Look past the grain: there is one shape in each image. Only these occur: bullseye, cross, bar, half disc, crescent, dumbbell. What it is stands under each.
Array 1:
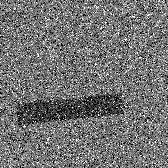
bar
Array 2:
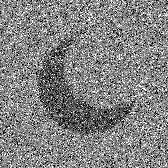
crescent
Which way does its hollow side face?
up and right
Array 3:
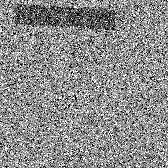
bar
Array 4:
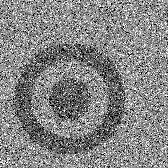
bullseye
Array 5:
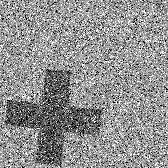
cross
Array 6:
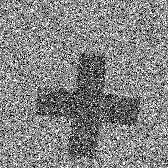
cross
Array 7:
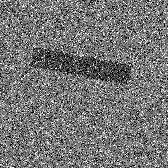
bar
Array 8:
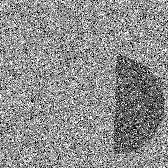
half disc
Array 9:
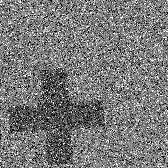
cross
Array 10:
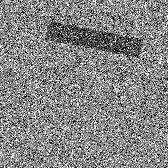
bar
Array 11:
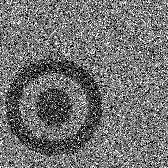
bullseye
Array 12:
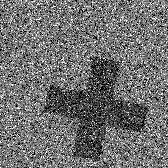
cross
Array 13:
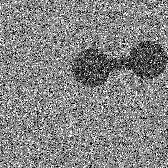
dumbbell
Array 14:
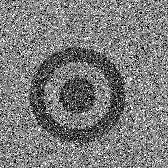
bullseye
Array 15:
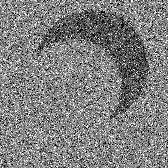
crescent
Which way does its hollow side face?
down and left
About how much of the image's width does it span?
two thirds
